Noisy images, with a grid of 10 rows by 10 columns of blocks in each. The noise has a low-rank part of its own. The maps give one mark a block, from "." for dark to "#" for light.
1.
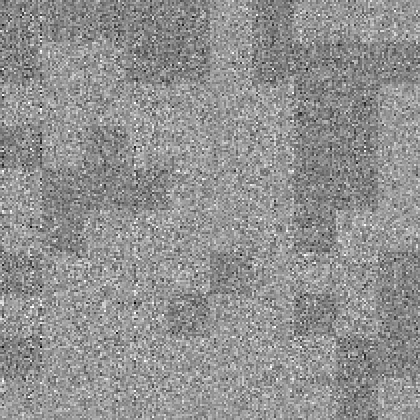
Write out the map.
. . . . . # . # # #
. # # . . # . . . .
# # # # # # # . . #
. # . # # # # . . #
# . . . # # # . . #
# . # # # # # . # #
. # # # # . # # # .
# # # # . # # . # .
. # # # # # # # . .
# # # # # # # # . #
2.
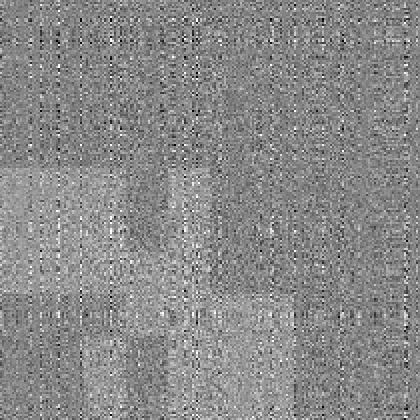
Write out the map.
. . . . . . . . . .
. . . . . . . . . .
. . . . . . . . . .
. . . . . . . . . .
# # # . # . . . . .
# # # . # . . . . .
# # # # # . . . . .
. . . # # # # . . .
. . # . # # # . . .
. . # . # # # . . .
